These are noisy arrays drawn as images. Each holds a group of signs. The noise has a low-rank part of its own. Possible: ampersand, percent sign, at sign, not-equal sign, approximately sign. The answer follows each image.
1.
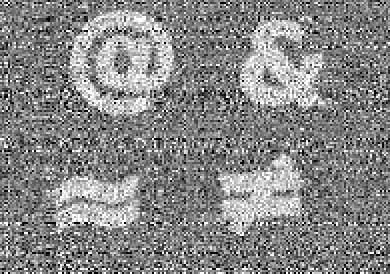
top left: light at sign; top right: light ampersand; bottom left: light approximately sign; bottom right: light not-equal sign
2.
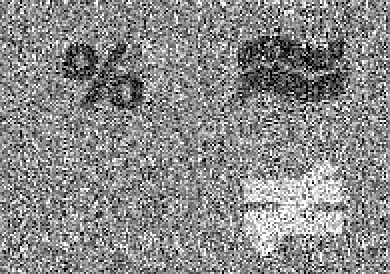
top left: dark percent sign; top right: dark approximately sign; bottom right: light not-equal sign
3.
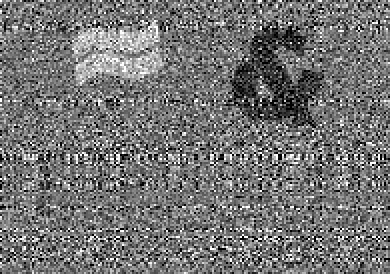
top left: light approximately sign; top right: dark ampersand
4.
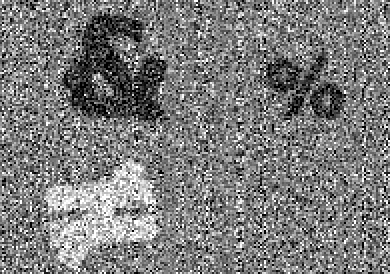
top left: dark ampersand; top right: dark percent sign; bottom left: light not-equal sign
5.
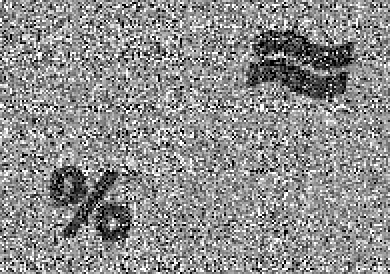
top right: dark approximately sign; bottom left: dark percent sign
